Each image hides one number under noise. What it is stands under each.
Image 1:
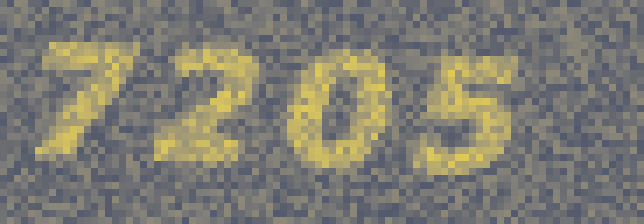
7205
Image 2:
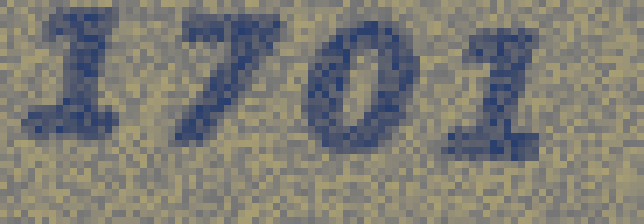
1701
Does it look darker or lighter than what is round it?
darker
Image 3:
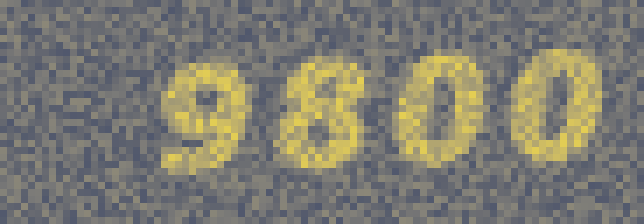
9800
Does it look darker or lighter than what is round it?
lighter
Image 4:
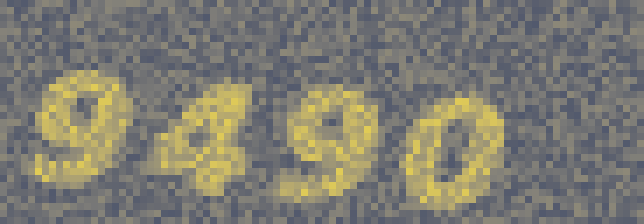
9490
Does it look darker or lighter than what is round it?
lighter
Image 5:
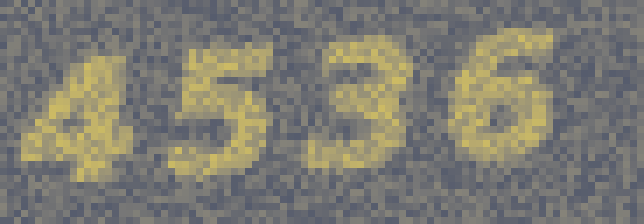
4536
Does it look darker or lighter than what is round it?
lighter
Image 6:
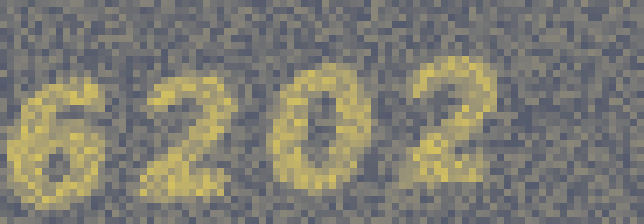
6202
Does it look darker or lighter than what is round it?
lighter
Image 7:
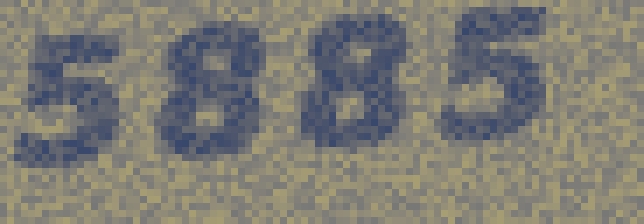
5885
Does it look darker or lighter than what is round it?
darker
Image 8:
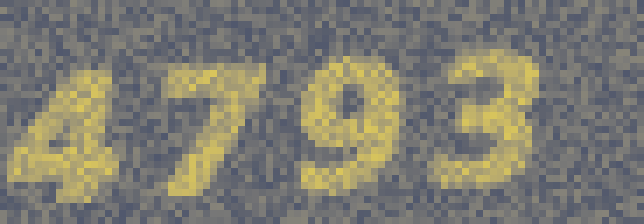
4793
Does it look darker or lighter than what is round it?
lighter
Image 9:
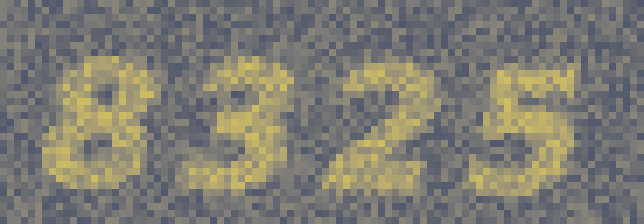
8325
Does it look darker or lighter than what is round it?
lighter
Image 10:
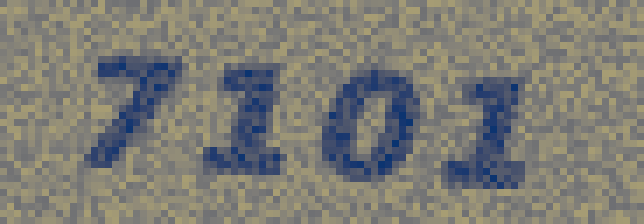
7101
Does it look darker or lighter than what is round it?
darker
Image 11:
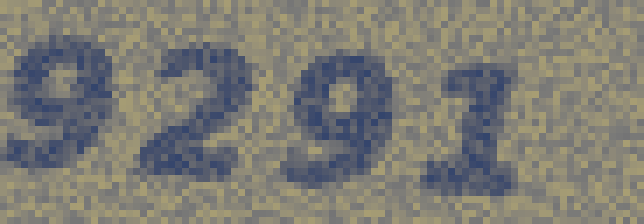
9291
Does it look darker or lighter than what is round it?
darker
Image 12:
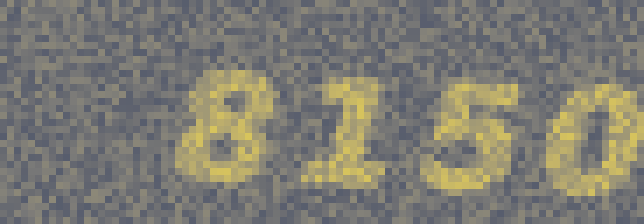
8150
